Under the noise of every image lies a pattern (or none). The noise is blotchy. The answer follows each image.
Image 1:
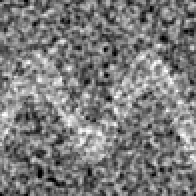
a wavy band
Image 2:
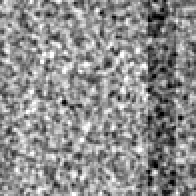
one vertical stripe
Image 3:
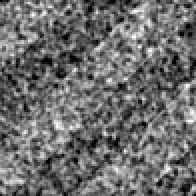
diagonal stripes
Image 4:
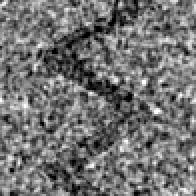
a wavy band
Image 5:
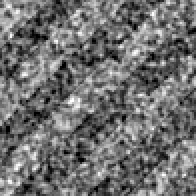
diagonal stripes
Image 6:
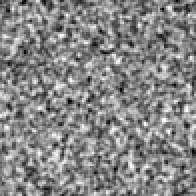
only noise
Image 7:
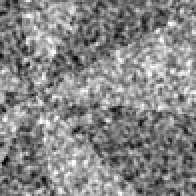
spokes from one point
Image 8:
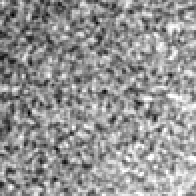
a smooth slope
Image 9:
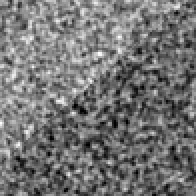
a sharp edge
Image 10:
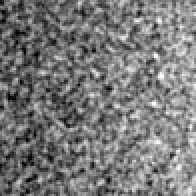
a smooth slope
